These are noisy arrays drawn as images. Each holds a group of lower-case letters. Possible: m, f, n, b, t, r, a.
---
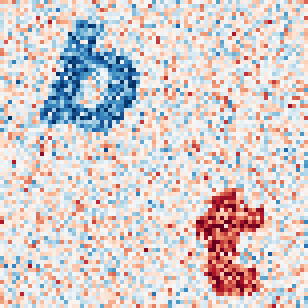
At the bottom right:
t
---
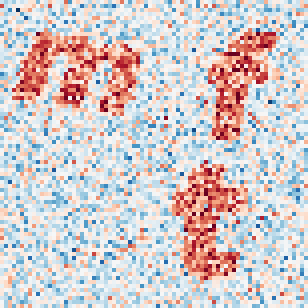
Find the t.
bottom right
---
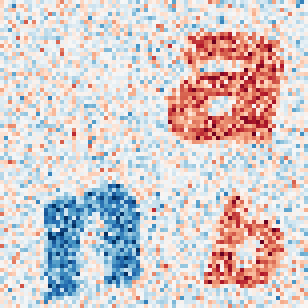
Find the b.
bottom right
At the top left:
nothing
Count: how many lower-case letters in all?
3
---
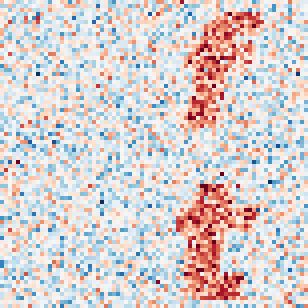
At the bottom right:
t
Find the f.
top right
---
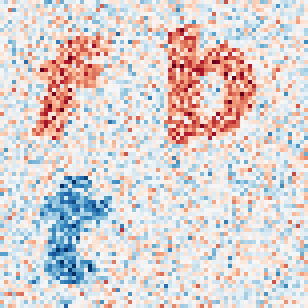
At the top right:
b
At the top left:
f
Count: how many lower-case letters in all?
3
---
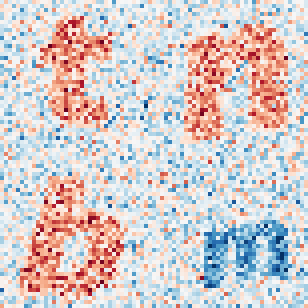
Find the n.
top right
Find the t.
top left
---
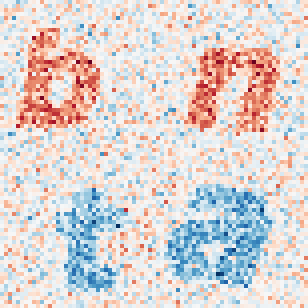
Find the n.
top right
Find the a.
bottom right
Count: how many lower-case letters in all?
4
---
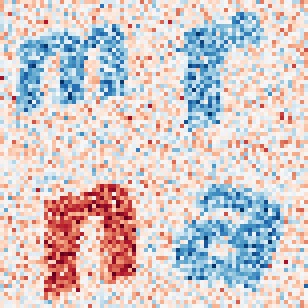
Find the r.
top right
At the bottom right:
a
